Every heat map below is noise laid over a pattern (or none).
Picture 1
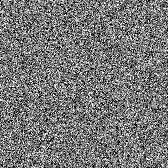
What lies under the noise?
only noise
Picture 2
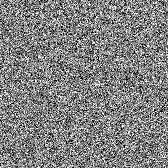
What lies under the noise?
only noise
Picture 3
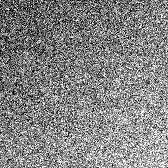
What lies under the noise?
a smooth slope
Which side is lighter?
bottom right
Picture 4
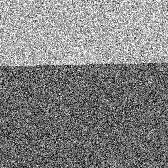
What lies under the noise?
a sharp edge
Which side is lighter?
top
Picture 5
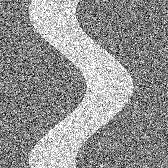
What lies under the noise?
a wavy band
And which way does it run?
top to bottom
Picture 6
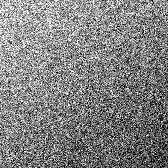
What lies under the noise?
a smooth slope
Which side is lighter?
top left
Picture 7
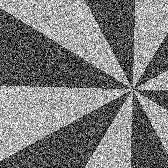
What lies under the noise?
spokes from one point
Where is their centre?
middle right
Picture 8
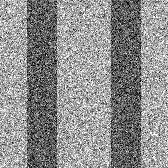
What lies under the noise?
vertical stripes
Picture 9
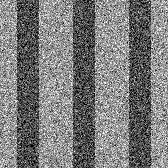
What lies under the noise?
vertical stripes
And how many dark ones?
3
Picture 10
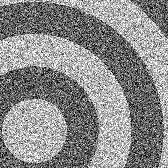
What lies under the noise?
rings round one point
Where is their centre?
bottom left
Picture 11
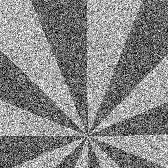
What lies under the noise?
spokes from one point
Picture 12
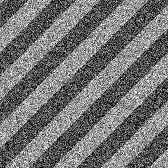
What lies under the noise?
diagonal stripes
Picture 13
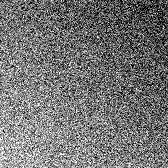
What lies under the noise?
a smooth slope
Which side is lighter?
bottom left
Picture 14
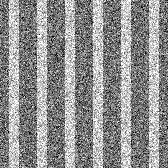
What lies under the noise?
vertical stripes
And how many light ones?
6
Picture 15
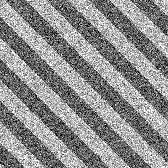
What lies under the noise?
diagonal stripes
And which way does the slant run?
top left to bottom right
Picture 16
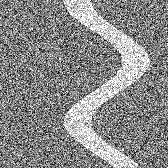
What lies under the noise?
a wavy band
